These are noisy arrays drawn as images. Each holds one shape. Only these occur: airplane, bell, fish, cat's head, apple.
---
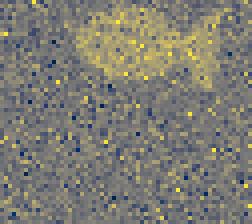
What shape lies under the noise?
fish
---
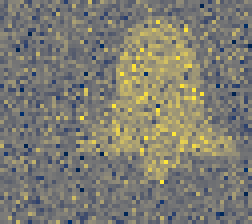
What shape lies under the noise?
bell
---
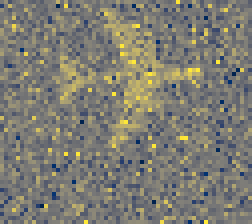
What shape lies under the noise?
airplane
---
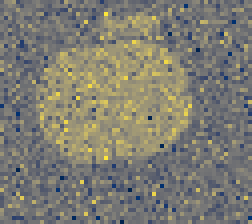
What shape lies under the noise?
apple
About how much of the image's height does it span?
two thirds
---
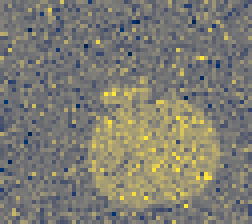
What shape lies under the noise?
apple
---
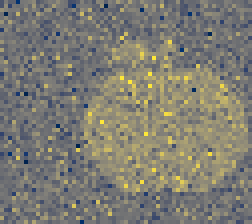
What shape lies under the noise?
apple
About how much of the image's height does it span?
two thirds
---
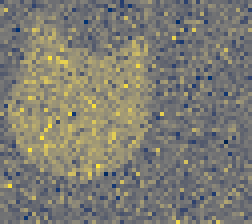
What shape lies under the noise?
cat's head
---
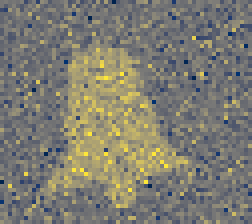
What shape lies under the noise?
bell
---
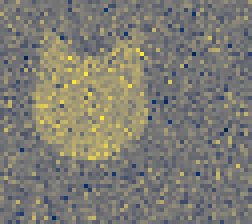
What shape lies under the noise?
cat's head
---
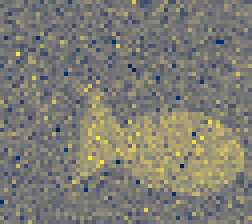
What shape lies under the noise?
fish
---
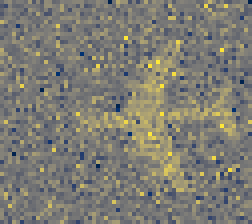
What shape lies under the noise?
airplane
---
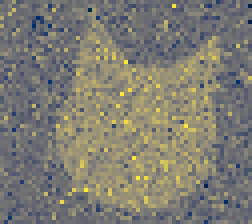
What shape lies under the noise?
cat's head
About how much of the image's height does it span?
nearly all
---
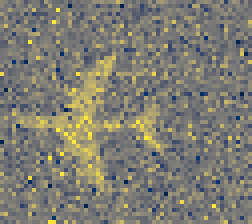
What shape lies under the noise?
airplane
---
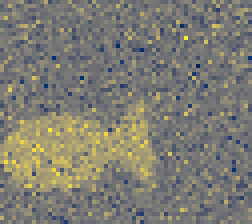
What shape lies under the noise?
fish
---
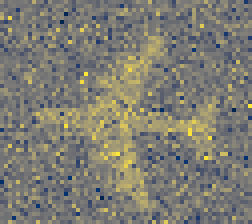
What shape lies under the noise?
airplane
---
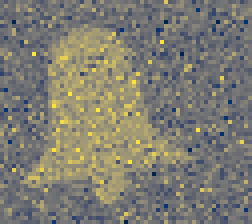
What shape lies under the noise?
bell
